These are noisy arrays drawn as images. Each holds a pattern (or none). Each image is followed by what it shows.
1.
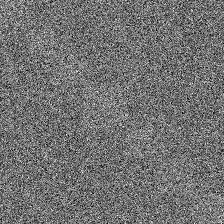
blocks along the diagonal
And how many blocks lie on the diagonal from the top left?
7
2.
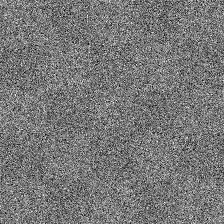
a checkerboard
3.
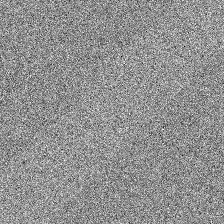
a diagonal band
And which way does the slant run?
bottom left to top right
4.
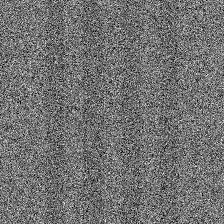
bands of columns
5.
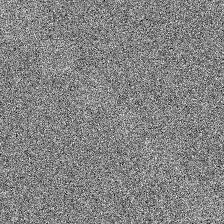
blocks along the diagonal
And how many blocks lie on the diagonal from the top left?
6
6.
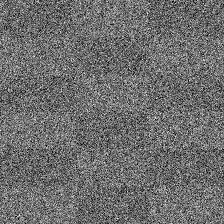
a checkerboard
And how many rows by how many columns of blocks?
6 by 3
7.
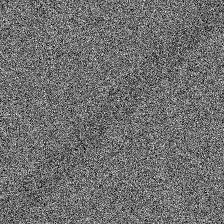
a diagonal band
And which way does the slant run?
bottom left to top right
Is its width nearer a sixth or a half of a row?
a sixth
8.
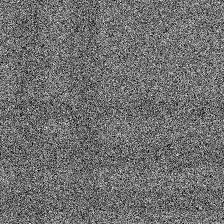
bands of rows crossing bands of columns
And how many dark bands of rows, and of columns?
3 and 2
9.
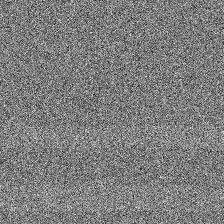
bands of rows
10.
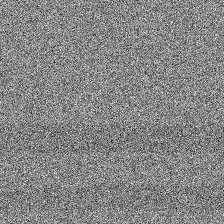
bands of rows
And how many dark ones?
2
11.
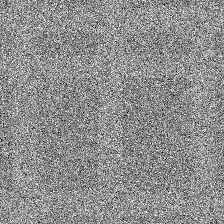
bands of rows crossing bands of columns
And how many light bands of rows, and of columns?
3 and 3
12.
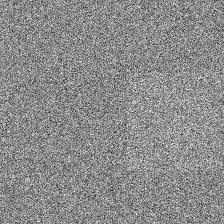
one block
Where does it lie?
middle right
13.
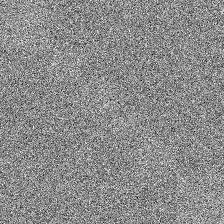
blocks along the diagonal
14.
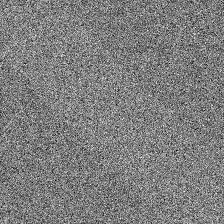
a diagonal band
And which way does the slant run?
top left to bottom right
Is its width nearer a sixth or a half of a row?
a half
